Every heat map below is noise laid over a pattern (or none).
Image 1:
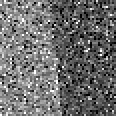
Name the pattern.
a sharp edge
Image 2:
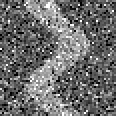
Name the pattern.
a wavy band
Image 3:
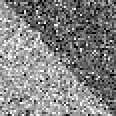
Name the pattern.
a sharp edge
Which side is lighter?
bottom left
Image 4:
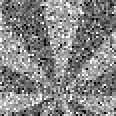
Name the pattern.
spokes from one point
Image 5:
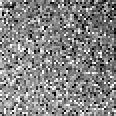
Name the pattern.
a smooth slope
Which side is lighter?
bottom left
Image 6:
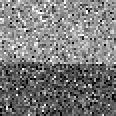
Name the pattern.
a sharp edge
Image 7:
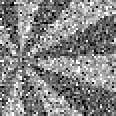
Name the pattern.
spokes from one point
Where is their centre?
middle left
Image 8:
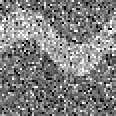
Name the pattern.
a wavy band
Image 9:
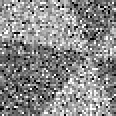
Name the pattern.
spokes from one point
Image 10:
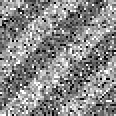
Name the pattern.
diagonal stripes
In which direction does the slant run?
bottom left to top right
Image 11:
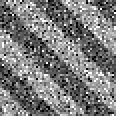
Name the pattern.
diagonal stripes
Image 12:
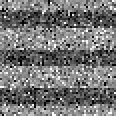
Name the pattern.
horizontal stripes
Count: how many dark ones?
3
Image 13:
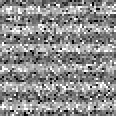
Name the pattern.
horizontal stripes
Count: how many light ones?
6
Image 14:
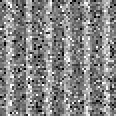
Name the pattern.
vertical stripes
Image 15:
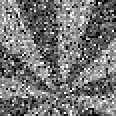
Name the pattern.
spokes from one point
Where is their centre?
bottom middle
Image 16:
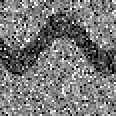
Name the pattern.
a wavy band
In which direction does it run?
left to right
